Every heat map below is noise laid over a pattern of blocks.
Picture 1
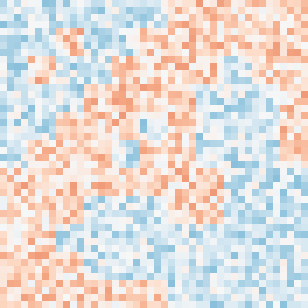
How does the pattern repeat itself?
mirrored about the diagonal from the top left
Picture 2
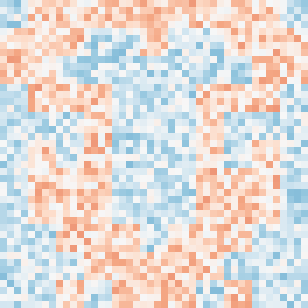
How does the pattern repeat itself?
left and right mirror each other
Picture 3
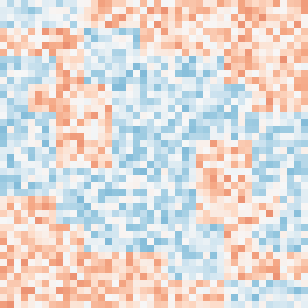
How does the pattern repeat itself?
the same after a half turn
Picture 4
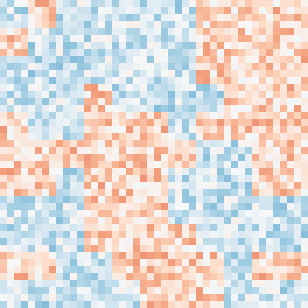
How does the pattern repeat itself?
no symmetry
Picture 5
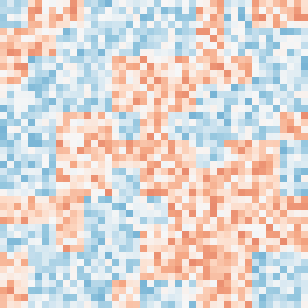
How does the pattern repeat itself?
mirrored about the diagonal from the top left
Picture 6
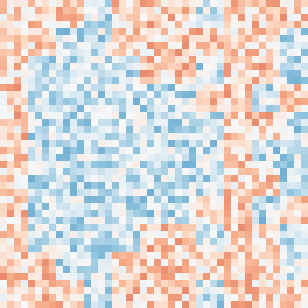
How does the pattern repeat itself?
top and bottom mirror each other
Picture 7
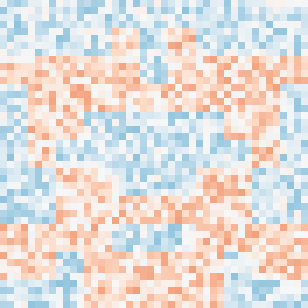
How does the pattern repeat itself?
left and right mirror each other
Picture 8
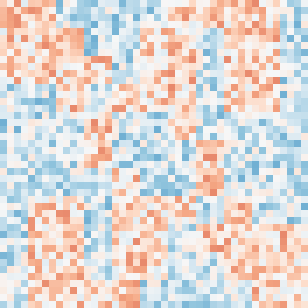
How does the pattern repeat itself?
the same after a half turn
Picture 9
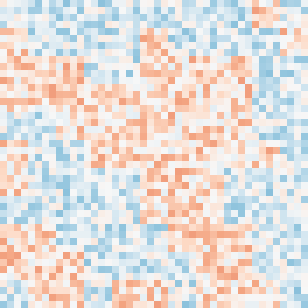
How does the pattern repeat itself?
mirrored about the diagonal from the bottom left
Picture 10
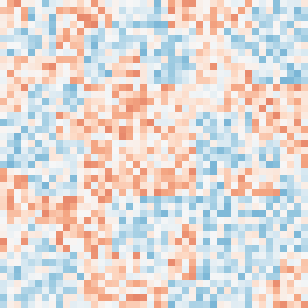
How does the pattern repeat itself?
mirrored about the diagonal from the top left
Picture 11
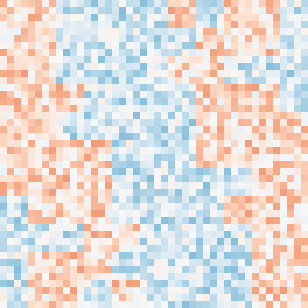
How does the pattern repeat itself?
the same after a half turn
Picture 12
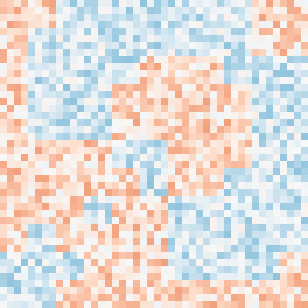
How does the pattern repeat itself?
mirrored about the diagonal from the bottom left
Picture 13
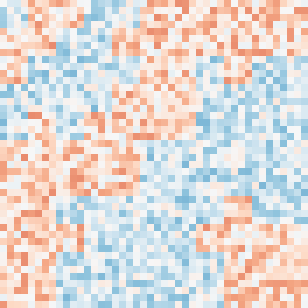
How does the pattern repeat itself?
mirrored about the diagonal from the top left
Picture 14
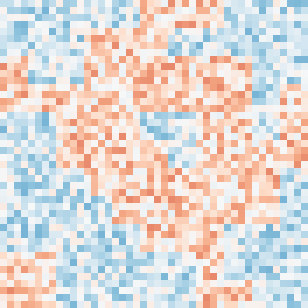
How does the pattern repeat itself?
mirrored about the diagonal from the bottom left
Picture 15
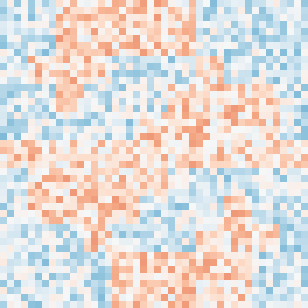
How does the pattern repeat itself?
the same after a half turn
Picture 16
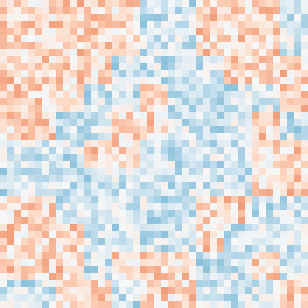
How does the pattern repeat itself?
mirrored about the diagonal from the top left
